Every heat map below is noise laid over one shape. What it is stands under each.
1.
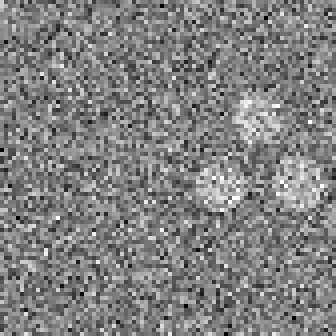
light three dots, middle right
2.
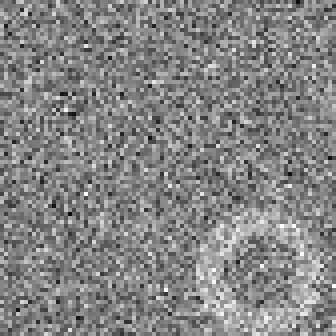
light ring, bottom right
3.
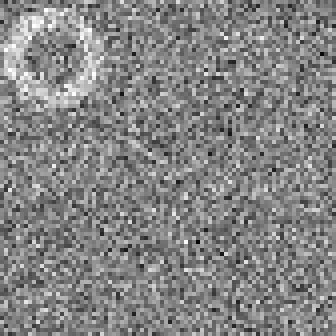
light ring, top left
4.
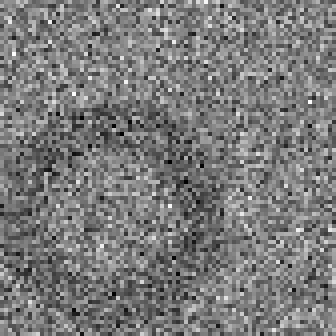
dark ring
